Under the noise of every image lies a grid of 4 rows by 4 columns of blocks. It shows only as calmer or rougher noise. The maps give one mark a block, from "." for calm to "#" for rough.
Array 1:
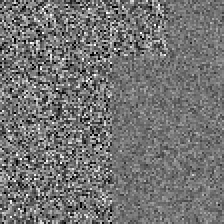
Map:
# # # .
# # . .
# # . .
# # . .
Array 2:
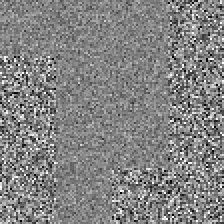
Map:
. . . #
# . . #
# . . #
# . # #
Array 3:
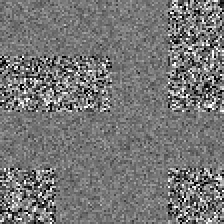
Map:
. . . #
# # . #
. . . .
# . . #
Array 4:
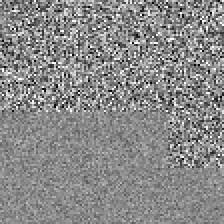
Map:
# # # #
# # # #
. . . #
. . . .
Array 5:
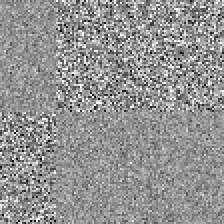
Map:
. # # #
. # # #
# . . .
# . . .
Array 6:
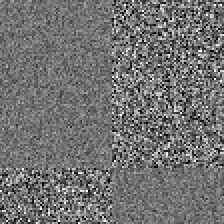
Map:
. . # #
. . # #
. . # #
# # . .
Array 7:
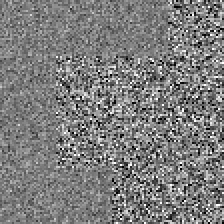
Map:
. . . #
. # # #
. # # #
. . # #
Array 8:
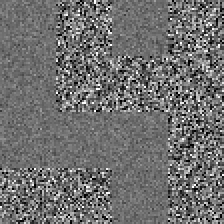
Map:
. # . #
. # # #
. . . #
# # . #
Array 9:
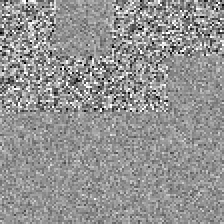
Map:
# . # #
# # # .
. . . .
. . . .
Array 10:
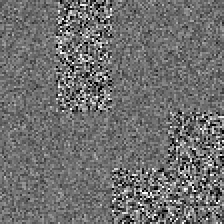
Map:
. # . .
. # . .
. . . #
. . # #
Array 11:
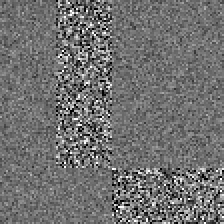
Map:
. # . .
. # . .
. # . .
. . # #
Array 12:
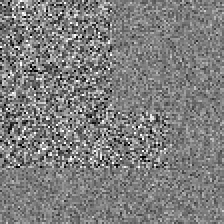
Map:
# # . .
# # . .
# # # .
. . . .
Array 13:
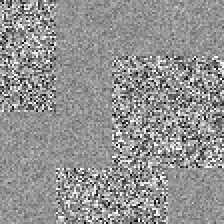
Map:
# . . .
# . # #
. . # #
. # # .
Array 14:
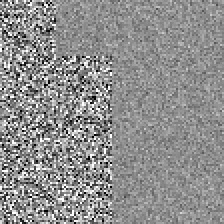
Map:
# . . .
# # . .
# # . .
# # . .
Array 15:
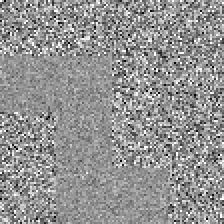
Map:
# # # #
. . # #
# . # #
# . . #
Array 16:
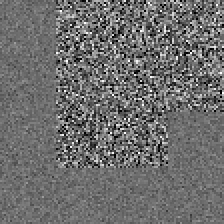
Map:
. # # #
. # # #
. # # .
. . . .
